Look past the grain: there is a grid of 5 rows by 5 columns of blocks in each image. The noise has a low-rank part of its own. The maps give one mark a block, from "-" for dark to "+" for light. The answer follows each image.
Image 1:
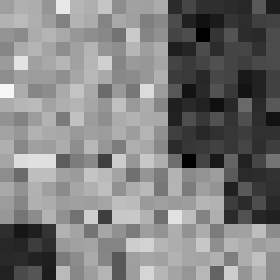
+ + + - -
+ + + - -
+ + + - -
+ + + + -
- + + + +
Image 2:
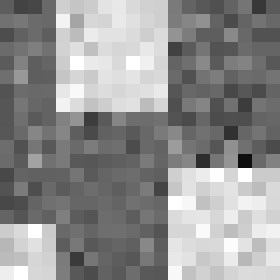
- + + - -
- + + - -
- - - - -
- - - + +
+ - - + +
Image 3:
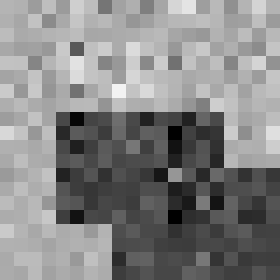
+ + + + +
+ + + + +
+ - - - +
+ - - - -
+ + - - -
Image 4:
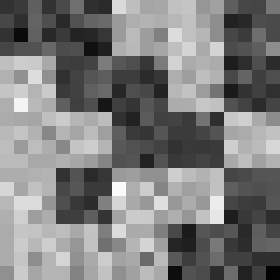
- - + + -
+ - - + -
+ + - - +
+ - + + -
+ + + - -
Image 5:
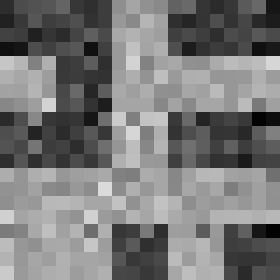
- - + - -
+ - + + +
- - + - -
+ + + + +
+ + - + -
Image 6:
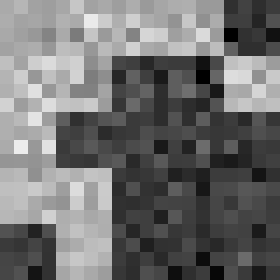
+ + + + -
+ + - - +
+ - - - -
+ + - - -
- + - - -
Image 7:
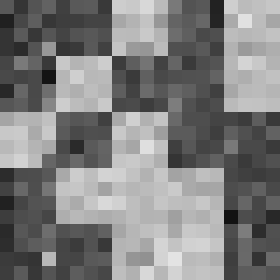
- - + - +
- + - - +
+ - + - -
- + + + -
- - + + -
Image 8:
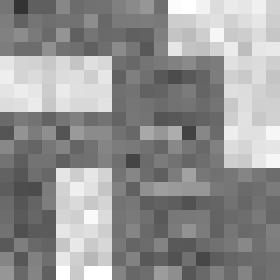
- - - + +
+ + - - +
- - - - +
- + - - -
- + - - -
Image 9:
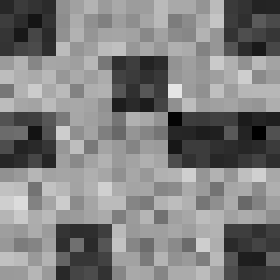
- + + + -
+ + - + +
- + + - -
+ + + + +
+ - + + -
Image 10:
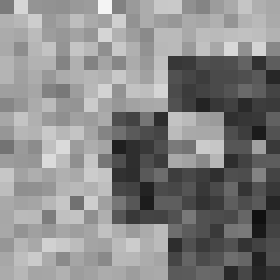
+ + + + +
+ + + - -
+ + - + -
+ + - - -
+ + + - -
